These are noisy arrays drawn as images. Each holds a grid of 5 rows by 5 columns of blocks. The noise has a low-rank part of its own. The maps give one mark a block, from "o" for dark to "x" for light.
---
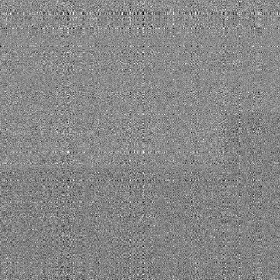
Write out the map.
x x x x x
x x x x x
x x x x o
o o o o o
o o o o o
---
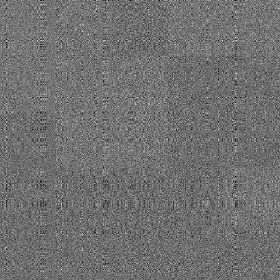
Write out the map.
x x o x x
x x x o o
o x x o o
o o o o x
o o o o o
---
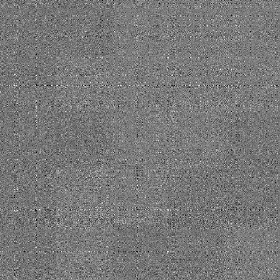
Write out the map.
o o x x x
o x x x x
o o x x o
o x x o o
o x o o x
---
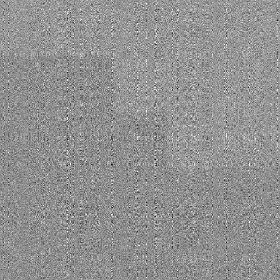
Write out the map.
x x x x x
o o x x x
o o o x x
o o o o o
o o o o o
